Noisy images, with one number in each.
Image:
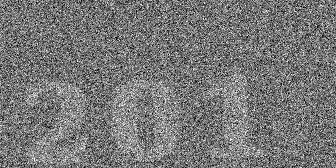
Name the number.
201
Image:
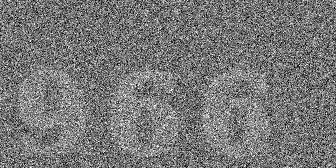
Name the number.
966
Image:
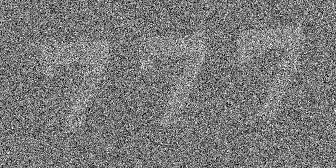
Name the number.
777
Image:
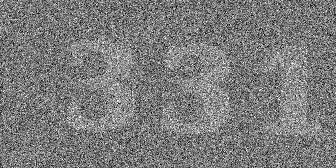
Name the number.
331
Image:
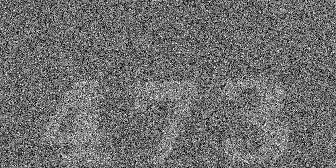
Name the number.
473
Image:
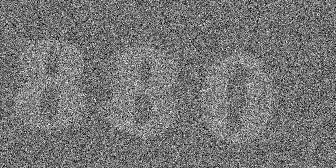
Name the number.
880
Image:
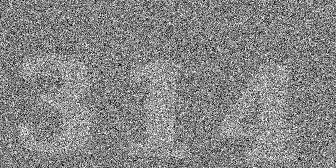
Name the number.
314
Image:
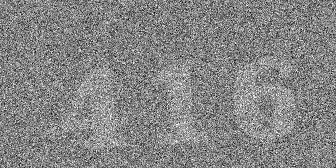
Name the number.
416
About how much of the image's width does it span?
two thirds
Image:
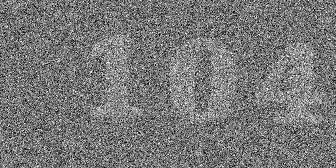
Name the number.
104
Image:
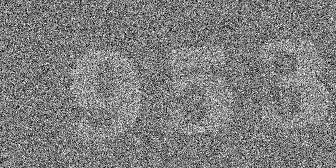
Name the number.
953
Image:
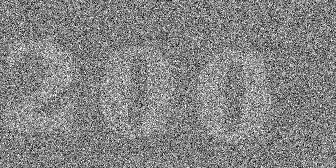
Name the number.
200
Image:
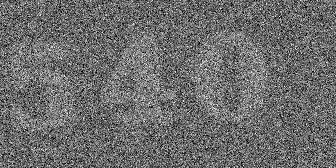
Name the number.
540
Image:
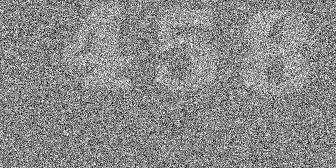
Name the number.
458
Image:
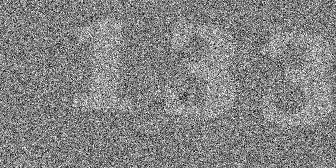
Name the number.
133
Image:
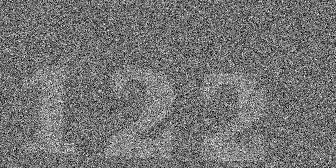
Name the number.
122
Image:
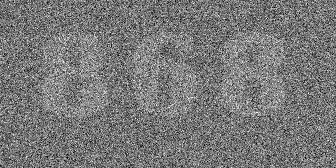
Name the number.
868
